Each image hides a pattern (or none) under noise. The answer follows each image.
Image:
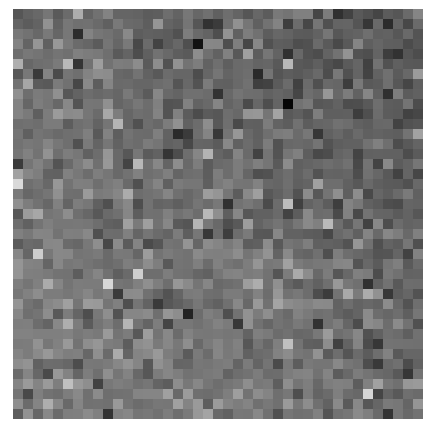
a smooth slope
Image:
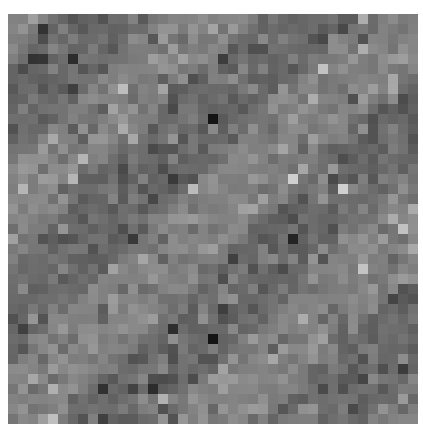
diagonal stripes
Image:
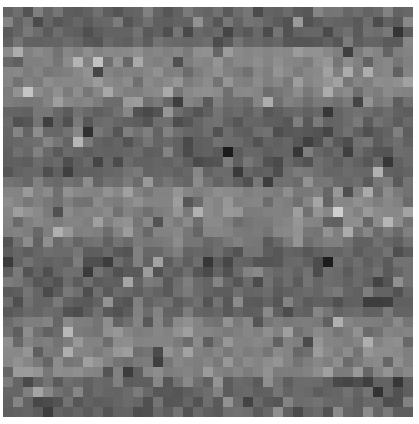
horizontal stripes
